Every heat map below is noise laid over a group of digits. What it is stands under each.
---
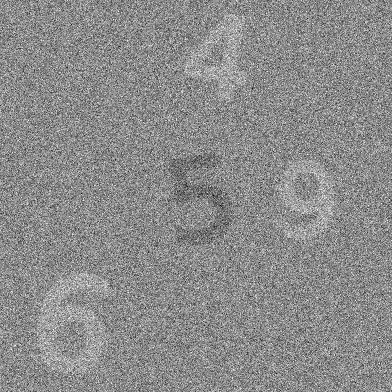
top middle: light 4; centre: dark 5; middle right: light 9; bottom left: light 6
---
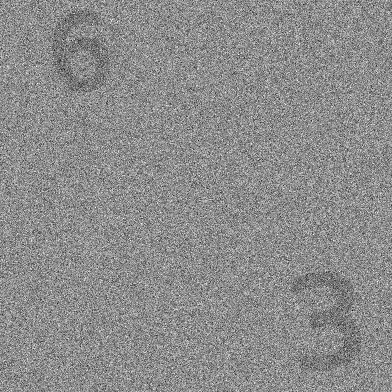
top left: dark 6; bottom right: dark 3
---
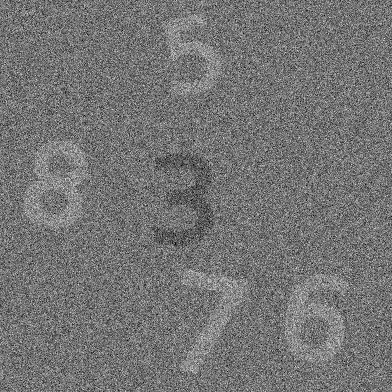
top middle: light 5; middle left: light 8; centre: dark 3; bottom middle: light 7; bottom right: light 6
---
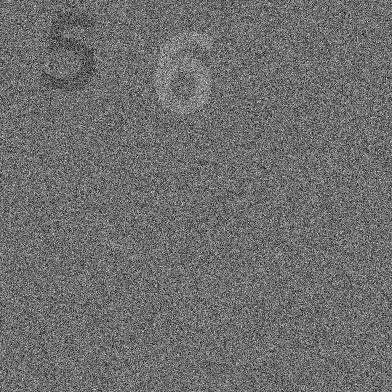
top left: dark 5; top middle: light 6
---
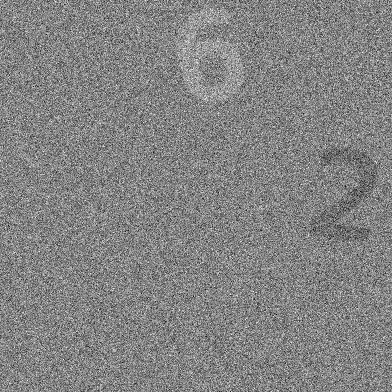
top middle: light 6; middle right: dark 2
